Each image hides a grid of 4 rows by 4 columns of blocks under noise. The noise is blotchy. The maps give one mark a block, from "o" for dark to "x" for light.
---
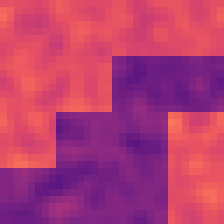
xxxx
xxoo
xoox
ooox
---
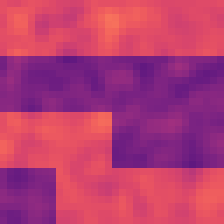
xxxx
oooo
xxoo
oxxx
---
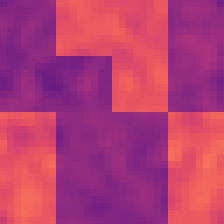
oxxo
ooxo
xoox
xoox
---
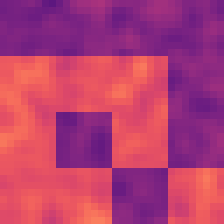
oooo
xxxo
xoxo
xxox
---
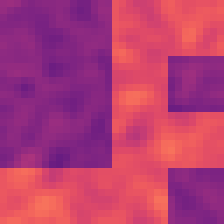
ooxx
ooxo
ooxx
xxxo
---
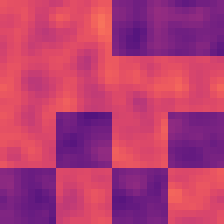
xxoo
xxxx
xoxo
oxox
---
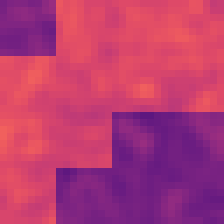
oxxx
xxxx
xxoo
xooo
